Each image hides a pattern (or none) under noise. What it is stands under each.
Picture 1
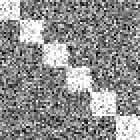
blocks along the diagonal
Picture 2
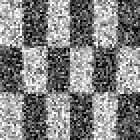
a checkerboard
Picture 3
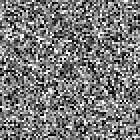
only noise
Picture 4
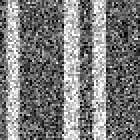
bands of columns
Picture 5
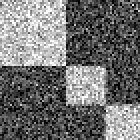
blocks along the diagonal
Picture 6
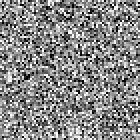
only noise
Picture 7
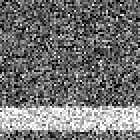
one band of rows
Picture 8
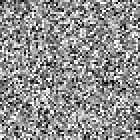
only noise
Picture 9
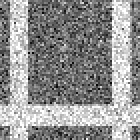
bands of rows crossing bands of columns
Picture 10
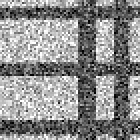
bands of rows crossing bands of columns
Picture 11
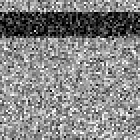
one band of rows
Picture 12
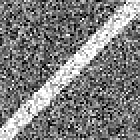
a diagonal band
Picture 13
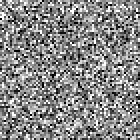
only noise
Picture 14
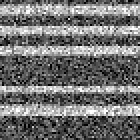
bands of rows
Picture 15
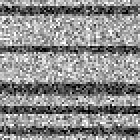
bands of rows
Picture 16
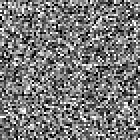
only noise
